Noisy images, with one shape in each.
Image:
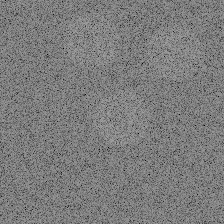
light three dots
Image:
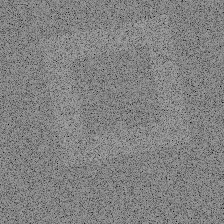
light square frame
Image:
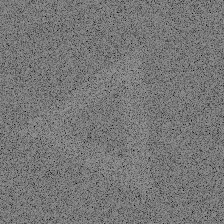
light triangle frame
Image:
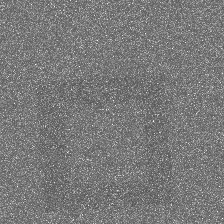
dark square frame
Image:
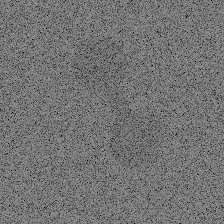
dark dumbbell
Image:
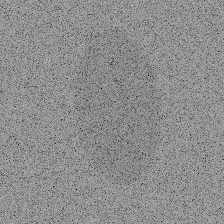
dark ellipse
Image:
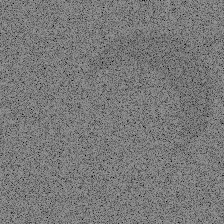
dark crescent
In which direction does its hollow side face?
down and left
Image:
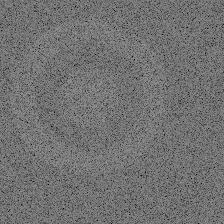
light bullseye
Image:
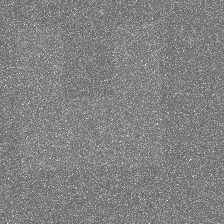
light square with a notch
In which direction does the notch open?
up
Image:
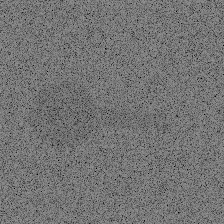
dark lollipop
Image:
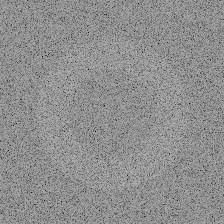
light ring
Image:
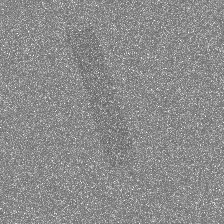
dark bar
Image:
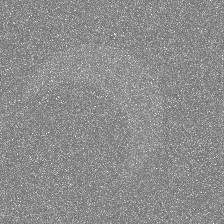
light crescent
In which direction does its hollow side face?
down and left
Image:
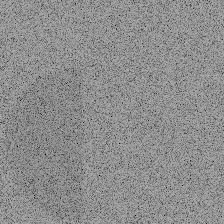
dark half disc
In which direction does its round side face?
left
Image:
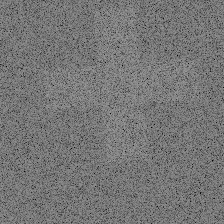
light cross
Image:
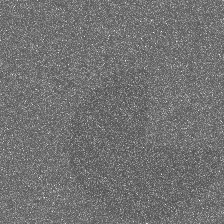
dark disc with a wedge cut out
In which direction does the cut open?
up and right
